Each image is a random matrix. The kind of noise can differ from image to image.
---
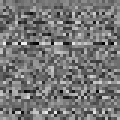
rows of uneven size
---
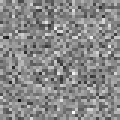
low rank plus noise
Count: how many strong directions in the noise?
five to eight
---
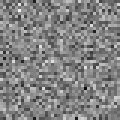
low rank plus noise
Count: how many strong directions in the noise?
five to eight
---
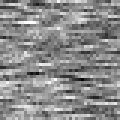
streaked along the rows
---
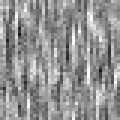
streaked along the columns
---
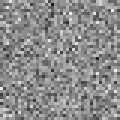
independent entries
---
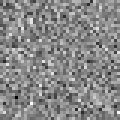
independent entries
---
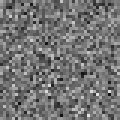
independent entries
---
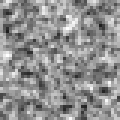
blotchy
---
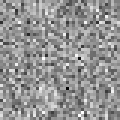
low rank plus noise
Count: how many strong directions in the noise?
five to eight
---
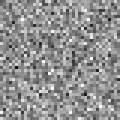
independent entries
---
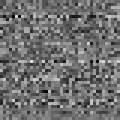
rows of uneven size
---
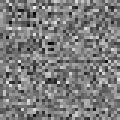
low rank plus noise
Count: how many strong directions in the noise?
five to eight
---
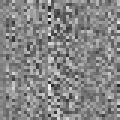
columns of uneven size
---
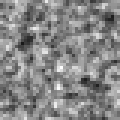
blotchy
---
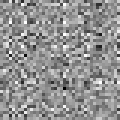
low rank plus noise
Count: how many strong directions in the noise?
two
